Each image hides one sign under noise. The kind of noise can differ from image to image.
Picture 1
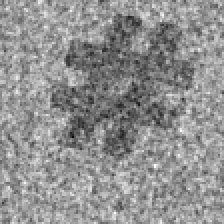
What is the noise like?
blotchy
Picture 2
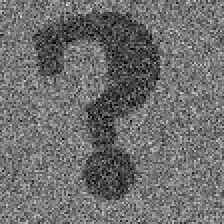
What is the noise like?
independent entries
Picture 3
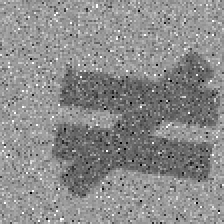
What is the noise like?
heavy tails
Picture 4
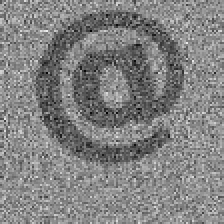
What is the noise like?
low rank plus noise
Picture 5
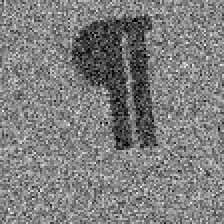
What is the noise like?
independent entries
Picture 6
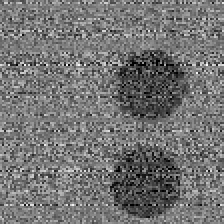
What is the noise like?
rows of uneven size
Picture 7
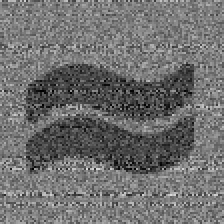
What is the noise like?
rows of uneven size
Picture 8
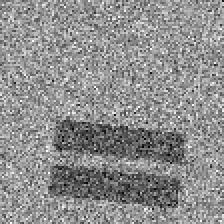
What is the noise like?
independent entries
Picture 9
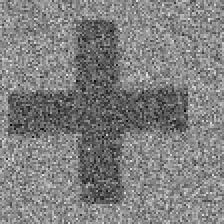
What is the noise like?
independent entries
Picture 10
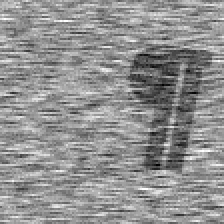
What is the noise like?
streaked along the rows
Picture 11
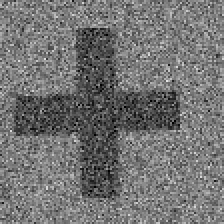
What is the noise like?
independent entries
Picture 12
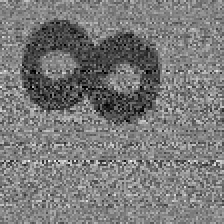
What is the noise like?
rows of uneven size
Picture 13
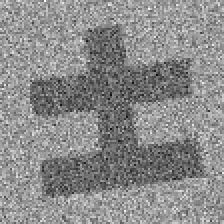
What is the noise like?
independent entries
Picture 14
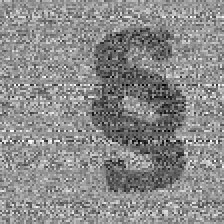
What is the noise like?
rows of uneven size
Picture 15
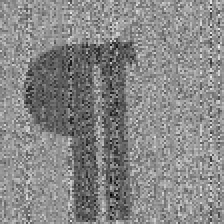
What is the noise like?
columns of uneven size
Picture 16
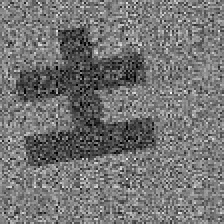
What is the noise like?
low rank plus noise
